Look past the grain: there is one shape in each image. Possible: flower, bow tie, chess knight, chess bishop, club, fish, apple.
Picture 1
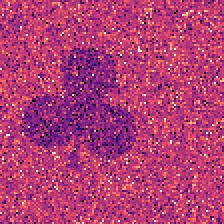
dark club
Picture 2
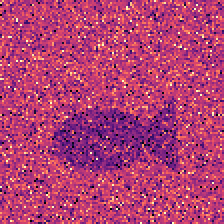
dark fish
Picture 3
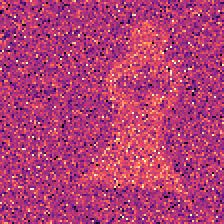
light chess bishop
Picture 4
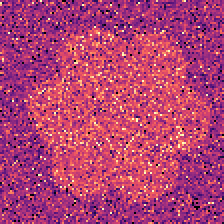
light flower
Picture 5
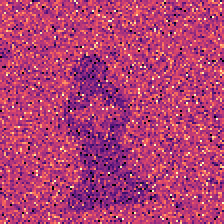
dark chess bishop
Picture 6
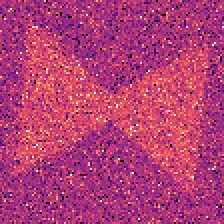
light bow tie
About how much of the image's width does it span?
nearly all
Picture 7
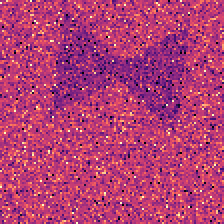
dark bow tie
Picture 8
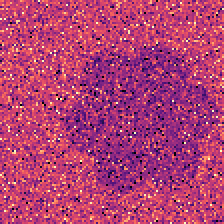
dark flower
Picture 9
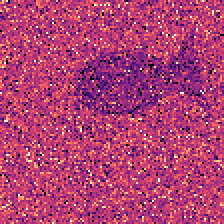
dark fish
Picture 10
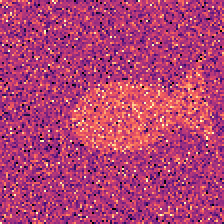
light fish
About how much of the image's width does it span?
two thirds
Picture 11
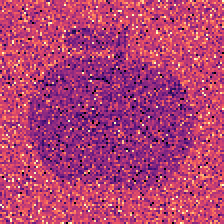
dark apple
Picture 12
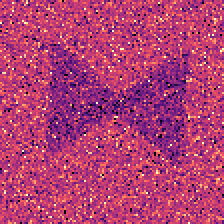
dark bow tie
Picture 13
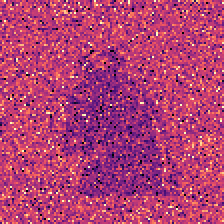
dark chess knight
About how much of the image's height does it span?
two thirds
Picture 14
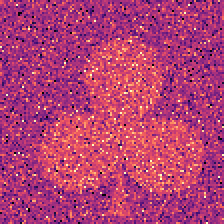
light club
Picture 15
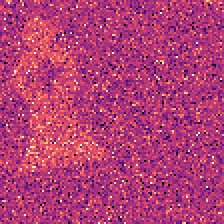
light chess bishop
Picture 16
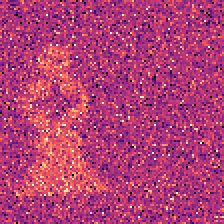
light chess bishop
